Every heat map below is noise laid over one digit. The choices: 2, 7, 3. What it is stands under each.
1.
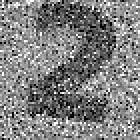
2
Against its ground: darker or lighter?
darker
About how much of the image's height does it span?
nearly all
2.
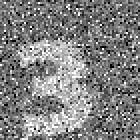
3
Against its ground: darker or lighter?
lighter
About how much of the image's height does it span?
two thirds
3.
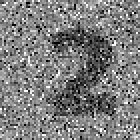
2
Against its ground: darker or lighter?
darker
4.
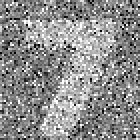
7
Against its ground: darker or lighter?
lighter
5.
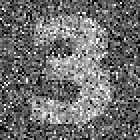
3
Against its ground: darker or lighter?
lighter
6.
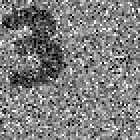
3
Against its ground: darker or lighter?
darker
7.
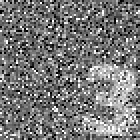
3
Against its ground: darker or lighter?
lighter
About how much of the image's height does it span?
half
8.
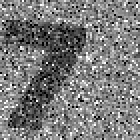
7
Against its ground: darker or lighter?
darker
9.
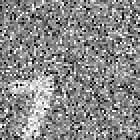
7
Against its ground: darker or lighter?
lighter
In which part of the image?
bottom left
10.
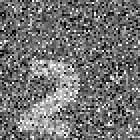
2
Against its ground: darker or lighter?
lighter
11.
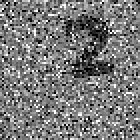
2
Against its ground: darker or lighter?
darker
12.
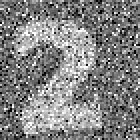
2
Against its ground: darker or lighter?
lighter
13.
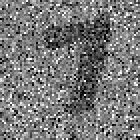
7
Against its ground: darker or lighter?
darker
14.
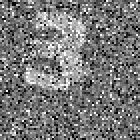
3
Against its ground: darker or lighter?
lighter
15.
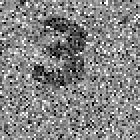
3
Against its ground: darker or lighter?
darker
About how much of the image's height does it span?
half
